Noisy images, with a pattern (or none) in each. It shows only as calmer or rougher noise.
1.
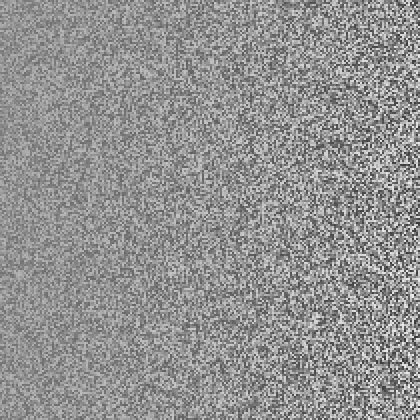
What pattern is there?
a smooth slope
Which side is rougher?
right
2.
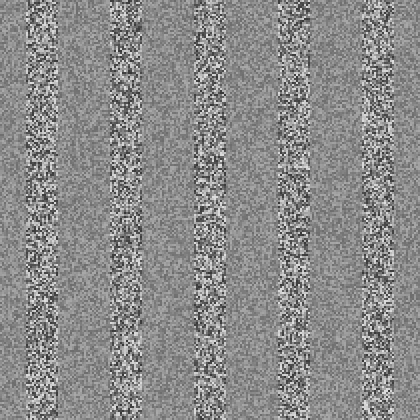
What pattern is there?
vertical stripes
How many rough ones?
5
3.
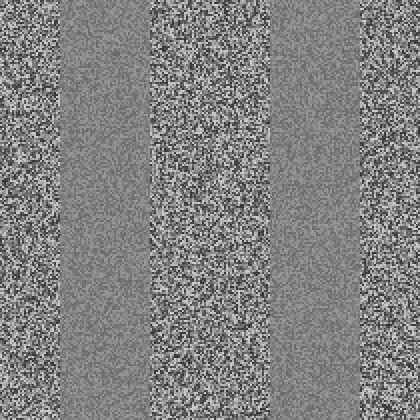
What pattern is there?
vertical stripes
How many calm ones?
2
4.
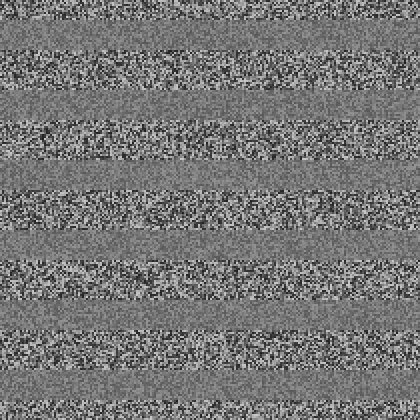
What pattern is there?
horizontal stripes
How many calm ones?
6
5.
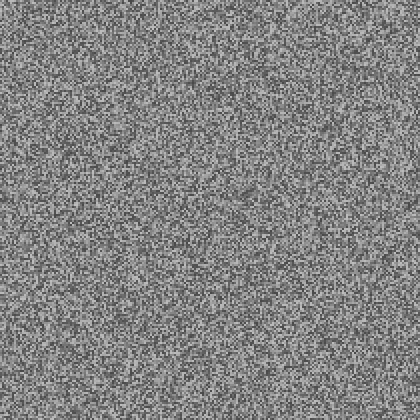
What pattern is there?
only noise
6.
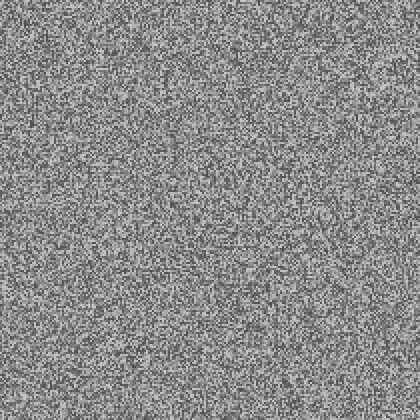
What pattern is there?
only noise
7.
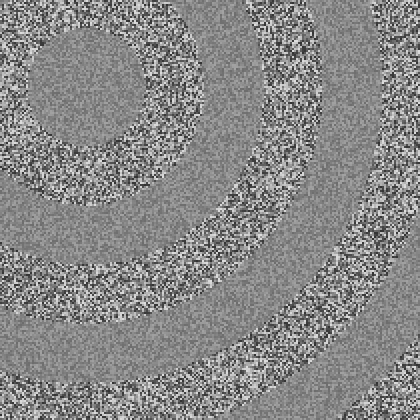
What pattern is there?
rings round one point
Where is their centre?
top left
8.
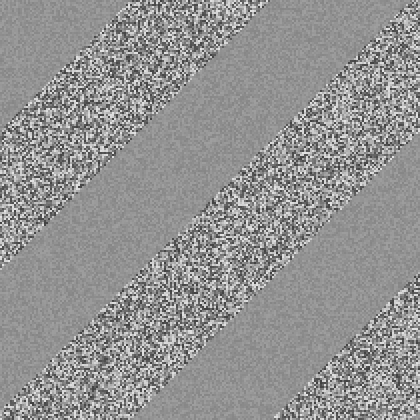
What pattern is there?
diagonal stripes
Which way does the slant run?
bottom left to top right
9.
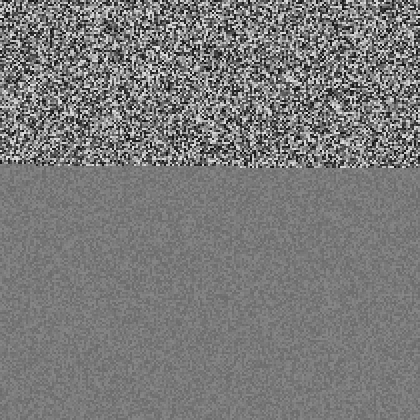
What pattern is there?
a sharp edge
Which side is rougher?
top
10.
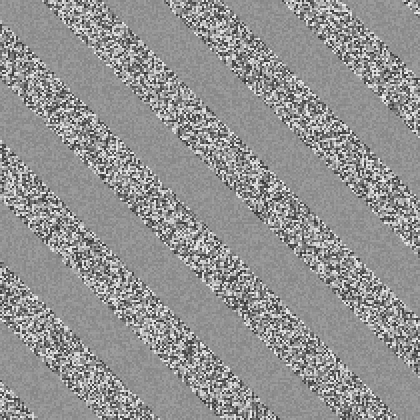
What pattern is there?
diagonal stripes
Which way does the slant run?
top left to bottom right
